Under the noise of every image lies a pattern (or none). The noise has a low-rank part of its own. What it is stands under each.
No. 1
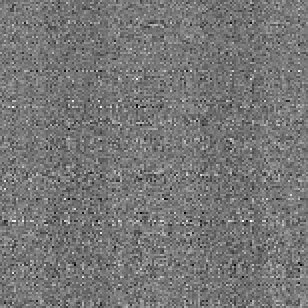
vertical stripes
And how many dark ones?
2
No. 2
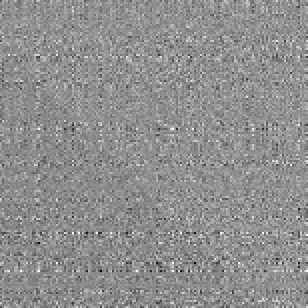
a sharp edge
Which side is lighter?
top right
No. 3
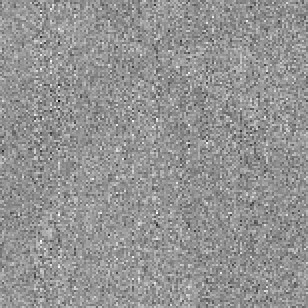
spokes from one point
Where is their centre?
top middle
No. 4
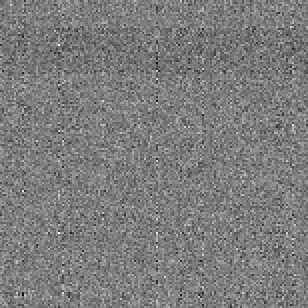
one horizontal stripe
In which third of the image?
top
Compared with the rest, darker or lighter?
darker
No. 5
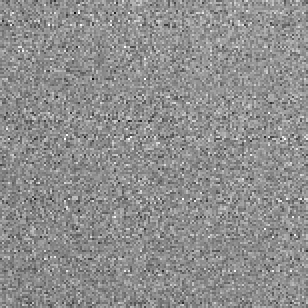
a smooth slope
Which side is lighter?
top right
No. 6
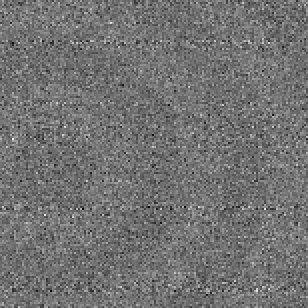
rings round one point
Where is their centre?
middle left
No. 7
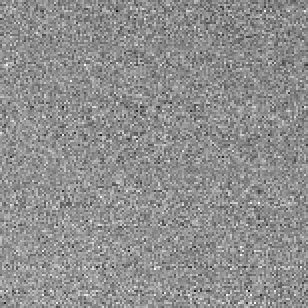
a smooth slope
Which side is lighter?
bottom left
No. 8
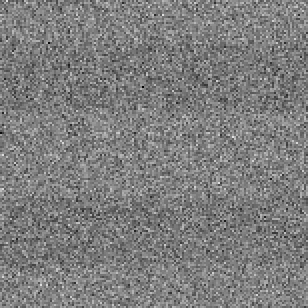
horizontal stripes
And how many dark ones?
2
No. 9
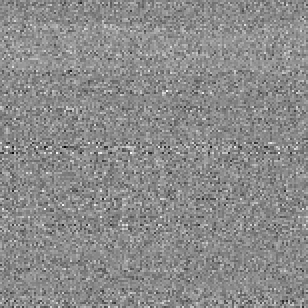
one horizontal stripe
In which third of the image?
top
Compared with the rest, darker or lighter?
lighter
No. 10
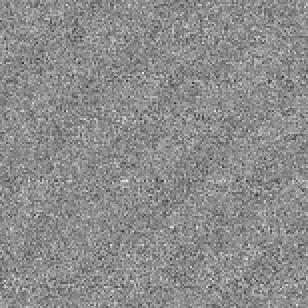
diagonal stripes
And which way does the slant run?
bottom left to top right
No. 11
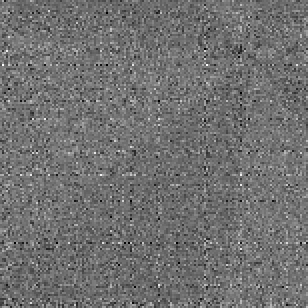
spokes from one point
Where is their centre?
top right
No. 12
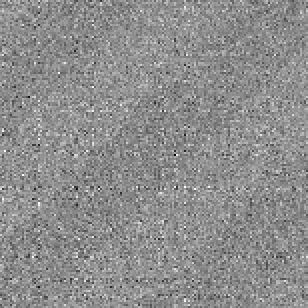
diagonal stripes
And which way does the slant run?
bottom left to top right
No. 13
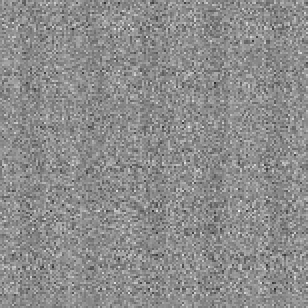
vertical stripes
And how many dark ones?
5
